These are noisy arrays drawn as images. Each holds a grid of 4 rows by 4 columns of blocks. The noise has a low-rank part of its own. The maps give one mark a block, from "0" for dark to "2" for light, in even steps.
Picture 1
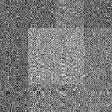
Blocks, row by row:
0 0 1 0
0 2 2 1
0 2 2 1
0 1 1 1
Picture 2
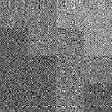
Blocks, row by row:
1 1 2 2
0 1 1 2
0 0 1 1
0 0 1 0
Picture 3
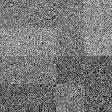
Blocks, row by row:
1 1 1 2
2 2 1 2
1 1 0 0
0 0 1 0
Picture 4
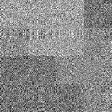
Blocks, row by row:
2 2 2 0
1 2 2 1
0 0 1 1
0 0 0 1
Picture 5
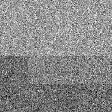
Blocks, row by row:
2 2 2 2
2 2 2 2
0 1 1 1
0 0 0 0
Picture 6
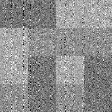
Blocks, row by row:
0 0 2 2
2 1 1 1
2 0 2 0
1 0 1 0
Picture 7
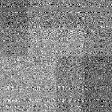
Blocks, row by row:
0 1 1 1
1 2 2 1
2 2 1 0
2 2 1 0
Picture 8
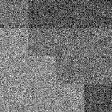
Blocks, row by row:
1 0 0 0
2 1 1 1
2 2 1 1
2 2 2 0
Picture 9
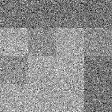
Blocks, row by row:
0 0 0 0
2 1 2 1
1 2 2 0
2 2 2 0
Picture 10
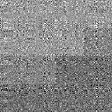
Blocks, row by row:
2 2 2 2
2 2 2 1
1 1 0 0
0 0 0 0
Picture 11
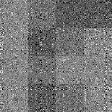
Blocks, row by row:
2 1 0 0
2 0 1 2
2 1 2 2
2 0 1 2
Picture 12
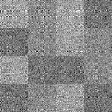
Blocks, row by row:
2 1 2 0
0 1 2 1
2 0 0 1
0 1 2 0
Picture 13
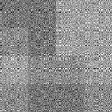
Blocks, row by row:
0 0 2 2
1 0 2 2
2 1 1 2
1 0 0 1
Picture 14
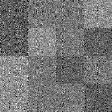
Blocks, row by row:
0 1 1 2
0 2 1 0
2 1 0 1
2 1 1 0
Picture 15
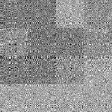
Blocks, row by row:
0 0 2 1
1 0 0 1
0 0 1 2
2 2 2 2
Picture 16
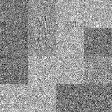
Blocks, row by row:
0 1 2 2
0 1 2 0
0 2 2 1
2 2 0 0
